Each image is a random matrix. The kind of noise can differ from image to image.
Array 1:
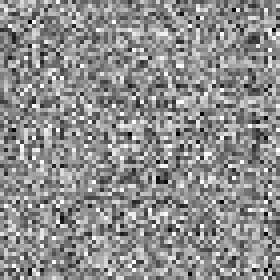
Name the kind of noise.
low rank plus noise
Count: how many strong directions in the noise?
three or four
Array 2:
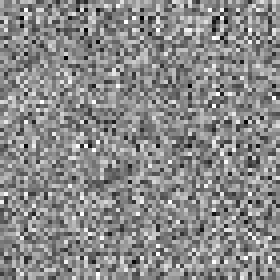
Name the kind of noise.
low rank plus noise
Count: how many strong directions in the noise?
one
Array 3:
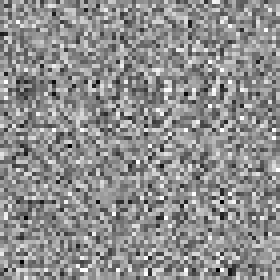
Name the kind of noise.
low rank plus noise
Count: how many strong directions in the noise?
one
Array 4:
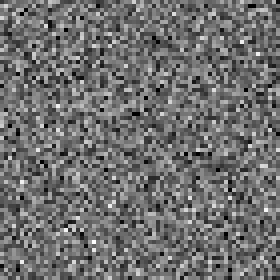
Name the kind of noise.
independent entries
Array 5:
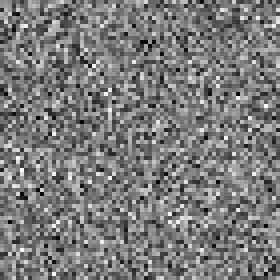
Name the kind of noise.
independent entries
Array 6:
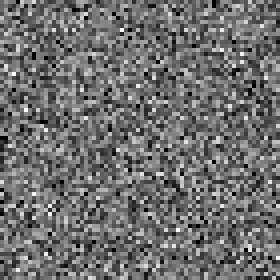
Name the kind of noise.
independent entries
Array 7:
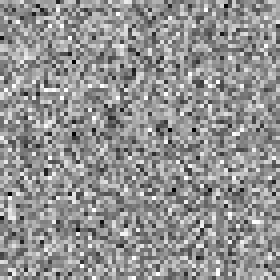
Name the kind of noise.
independent entries
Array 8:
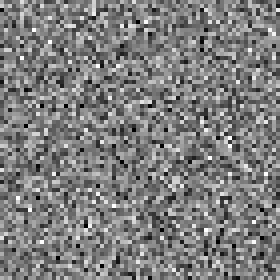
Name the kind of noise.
independent entries
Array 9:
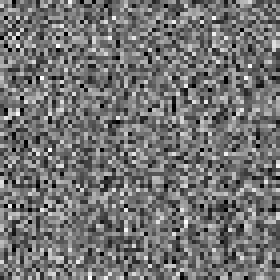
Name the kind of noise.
low rank plus noise
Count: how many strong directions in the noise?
two
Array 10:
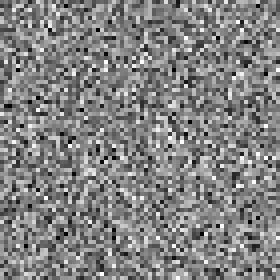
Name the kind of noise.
independent entries
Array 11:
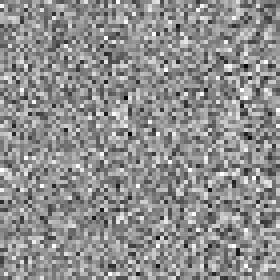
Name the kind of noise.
low rank plus noise
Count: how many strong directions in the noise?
one
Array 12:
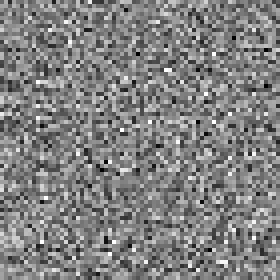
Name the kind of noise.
low rank plus noise
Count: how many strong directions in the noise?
five to eight
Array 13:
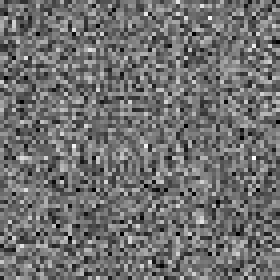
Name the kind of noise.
low rank plus noise
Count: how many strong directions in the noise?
three or four
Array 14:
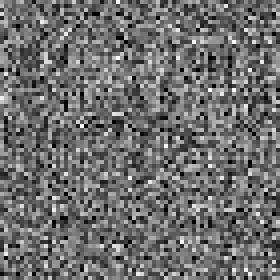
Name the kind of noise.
low rank plus noise
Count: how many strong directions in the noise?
three or four
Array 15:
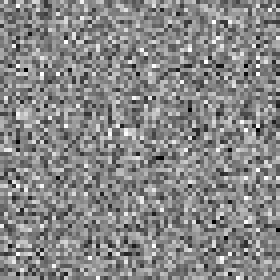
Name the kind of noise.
low rank plus noise
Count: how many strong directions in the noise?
one
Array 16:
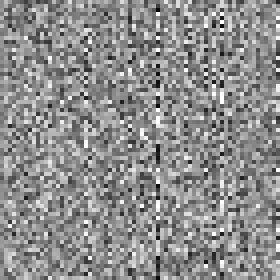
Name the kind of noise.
columns of uneven size
